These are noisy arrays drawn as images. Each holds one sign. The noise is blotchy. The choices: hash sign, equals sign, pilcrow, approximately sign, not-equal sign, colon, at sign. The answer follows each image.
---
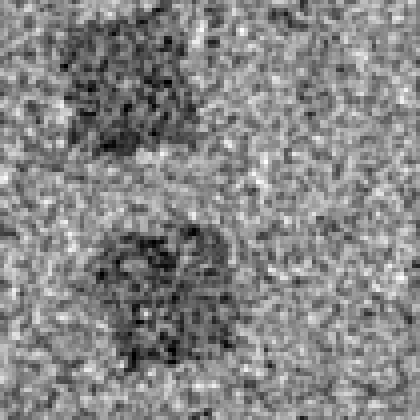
colon
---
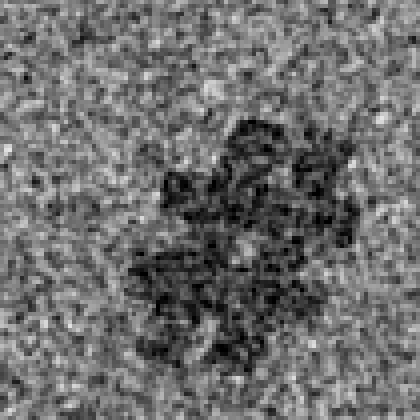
hash sign
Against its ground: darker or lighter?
darker
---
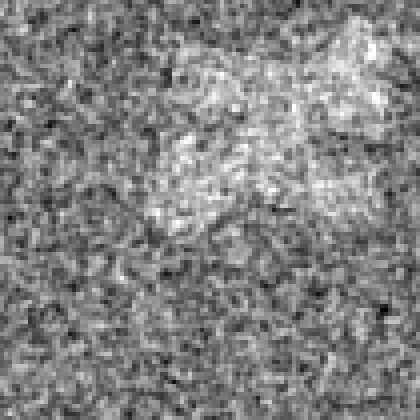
not-equal sign
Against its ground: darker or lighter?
lighter
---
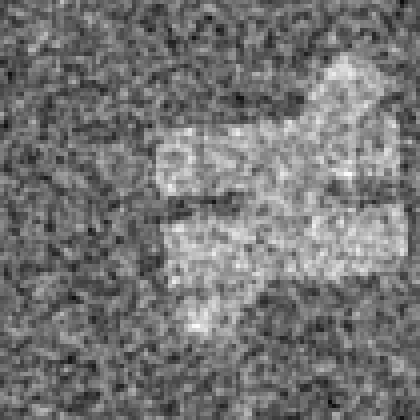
not-equal sign
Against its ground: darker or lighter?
lighter
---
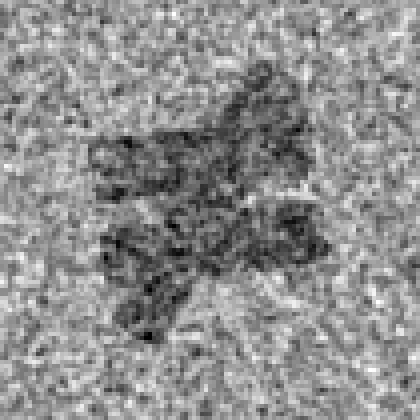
not-equal sign
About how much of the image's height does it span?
two thirds
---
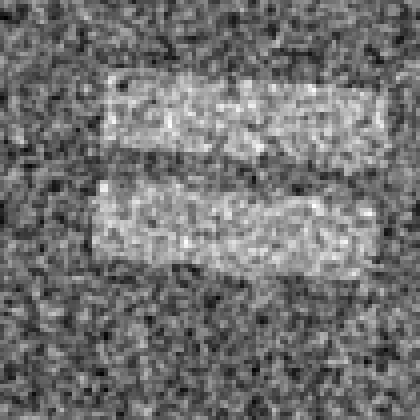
equals sign
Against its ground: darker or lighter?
lighter
